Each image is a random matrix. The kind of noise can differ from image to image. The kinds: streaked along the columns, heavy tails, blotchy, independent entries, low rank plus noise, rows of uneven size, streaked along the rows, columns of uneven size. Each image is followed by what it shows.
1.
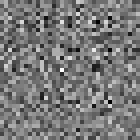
low rank plus noise
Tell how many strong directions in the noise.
two
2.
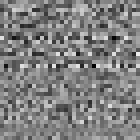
rows of uneven size
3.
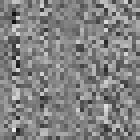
columns of uneven size
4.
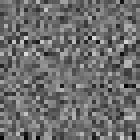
low rank plus noise
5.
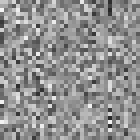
columns of uneven size
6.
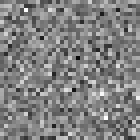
independent entries
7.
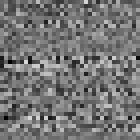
rows of uneven size
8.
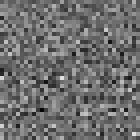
low rank plus noise
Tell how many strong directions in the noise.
five to eight
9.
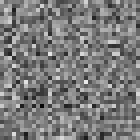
low rank plus noise
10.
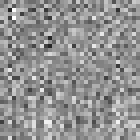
low rank plus noise
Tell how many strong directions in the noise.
one
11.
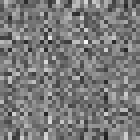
low rank plus noise
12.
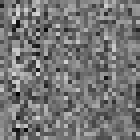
columns of uneven size
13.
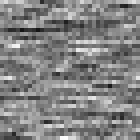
streaked along the rows
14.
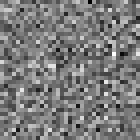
low rank plus noise
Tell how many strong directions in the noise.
five to eight
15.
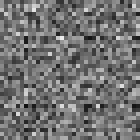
low rank plus noise
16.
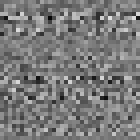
rows of uneven size
